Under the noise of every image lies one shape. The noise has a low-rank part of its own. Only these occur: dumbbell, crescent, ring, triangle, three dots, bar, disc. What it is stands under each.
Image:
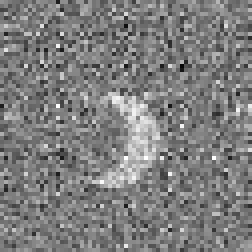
crescent
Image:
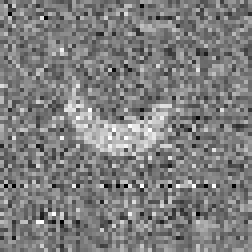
crescent
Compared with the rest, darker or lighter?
lighter
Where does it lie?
centre
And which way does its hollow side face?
up
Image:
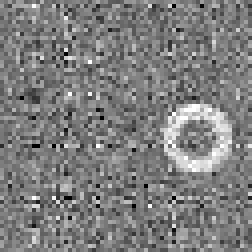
ring
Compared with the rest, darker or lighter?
lighter
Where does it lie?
middle right
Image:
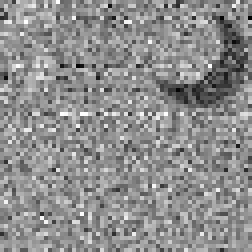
crescent
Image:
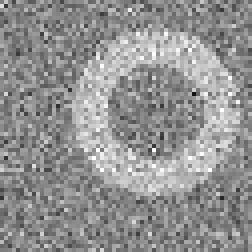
ring
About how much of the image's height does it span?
two thirds
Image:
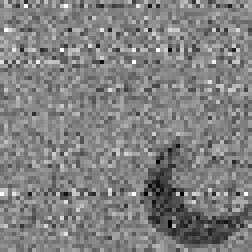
crescent
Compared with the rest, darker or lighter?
darker
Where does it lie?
bottom right
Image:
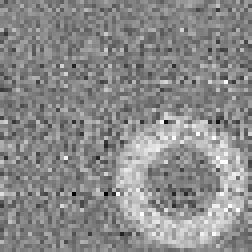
ring
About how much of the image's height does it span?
half
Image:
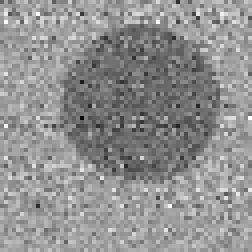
disc
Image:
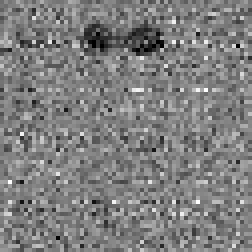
dumbbell
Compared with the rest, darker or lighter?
darker
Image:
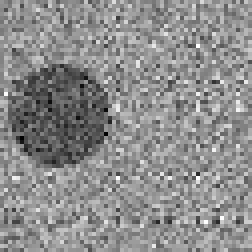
disc
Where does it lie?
middle left
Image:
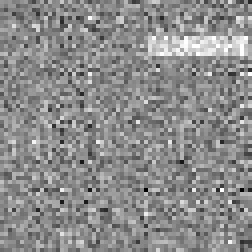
bar
